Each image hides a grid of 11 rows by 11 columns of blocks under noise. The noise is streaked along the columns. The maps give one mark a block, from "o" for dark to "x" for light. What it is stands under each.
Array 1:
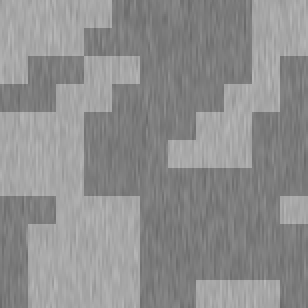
xxxxoooooxx
xxxooooooxx
xooxxooooxo
ooxxooooxxo
xxxooooxxoo
xxxoooxxxoo
xxxoooooooo
ooxxxooooox
oxxxxoooooo
oxxxxoooooo
oxxxxooxxxo
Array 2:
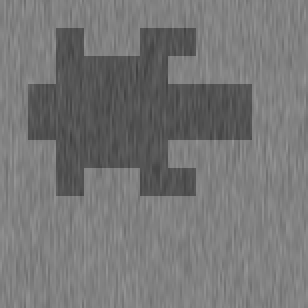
xxxxxxxxxxx
xxoxxooxxxx
xxooooxxxxx
xooooooooxx
xooooooooxx
xxooooxxxxx
xxoxxooxxxx
xxxxxxxxxxx
xxxxxxxxxxx
xxxxxxxxxxx
xxxxxxxxxxx
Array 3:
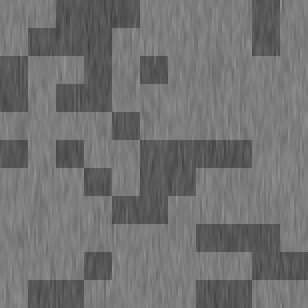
xxoooxxxxox
xoooxxxxxox
oxxoxoxxxxx
oxooxxxxxxx
xxxxoxxxxxx
oxoxxooooxx
xxxoxooxxxx
xxxxooxxxxx
xxxxxxxooox
xxxoxxxxxoo
xooxxxxooxx
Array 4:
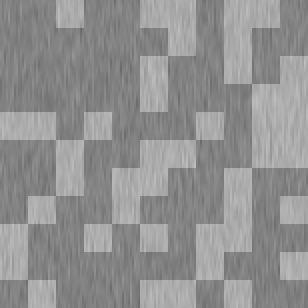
ooxooxxoxxo
ooooooxoxoo
oooooxooxox
oooooxoooxx
xxoxoooxoxx
ooxooxxooxx
ooxoxxooxoo
oxooxoooxox
xooxoxoxxoo
xooooooxoox
oxoooxxoxoo
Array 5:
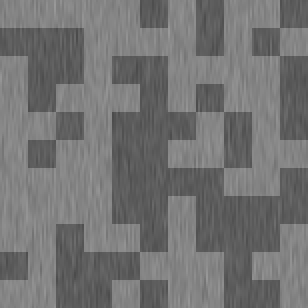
xxxxxoxoxxo
oooxxxxoxox
xooxooxxxxo
xoxxxoxoxxo
xxoxoooxoxo
xoxxooxxoxx
xxxxooooxxo
xxxxooxoooo
xxoxxoxooox
oxoooxxxoxx
xxooxoxxoox
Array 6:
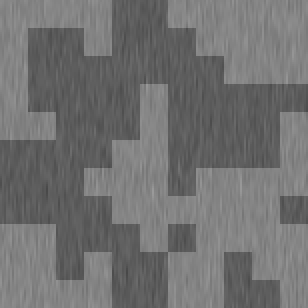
xxxxooxxxxx
xooxoooxxxx
xoooooooxxx
xooooxooooo
xxoooxoooox
ooooxxoooox
oooxxxoxxxx
ooooxxxxxxo
xxoooxoxxxx
xxoxooxxoxx
xxxxooxxoox
